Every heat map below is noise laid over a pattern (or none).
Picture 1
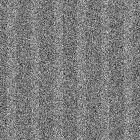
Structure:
vertical stripes
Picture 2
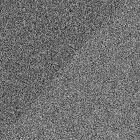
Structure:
a sharp edge
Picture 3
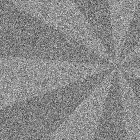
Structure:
spokes from one point
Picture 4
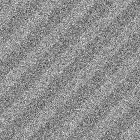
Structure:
diagonal stripes
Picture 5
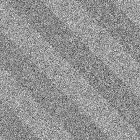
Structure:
diagonal stripes
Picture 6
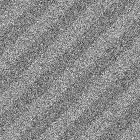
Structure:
diagonal stripes
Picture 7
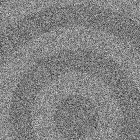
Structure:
rings round one point
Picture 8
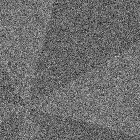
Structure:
spokes from one point
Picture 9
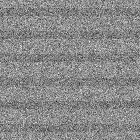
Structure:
horizontal stripes
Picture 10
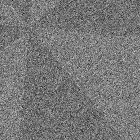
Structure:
spokes from one point
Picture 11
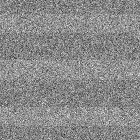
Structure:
horizontal stripes
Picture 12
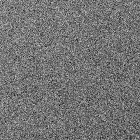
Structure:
a smooth slope
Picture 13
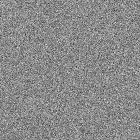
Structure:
only noise
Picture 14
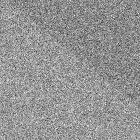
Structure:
a sharp edge
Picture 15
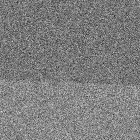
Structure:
a sharp edge
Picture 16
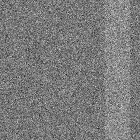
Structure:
one vertical stripe
